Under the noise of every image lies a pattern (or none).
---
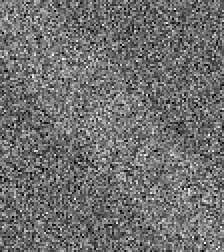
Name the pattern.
a diagonal band
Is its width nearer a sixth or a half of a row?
a half
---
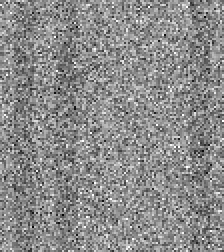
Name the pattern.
bands of columns
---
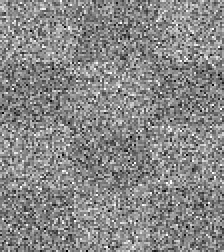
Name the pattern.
a checkerboard
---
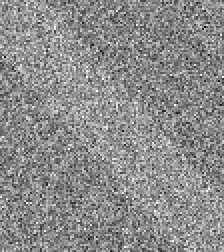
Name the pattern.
a diagonal band
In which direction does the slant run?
top left to bottom right
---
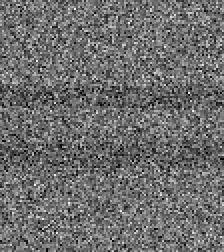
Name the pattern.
bands of rows
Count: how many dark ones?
2
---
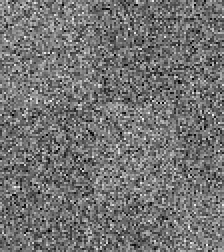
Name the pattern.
blocks along the diagonal
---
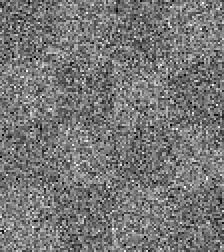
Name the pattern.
a checkerboard
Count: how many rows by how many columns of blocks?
4 by 4
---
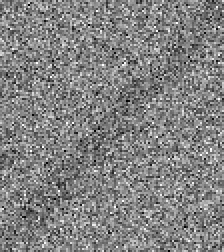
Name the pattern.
a diagonal band
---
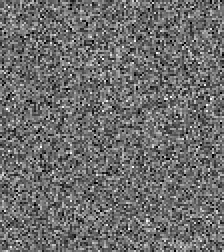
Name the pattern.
only noise
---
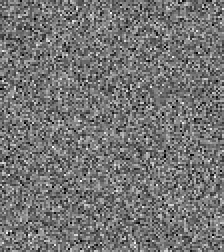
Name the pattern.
only noise
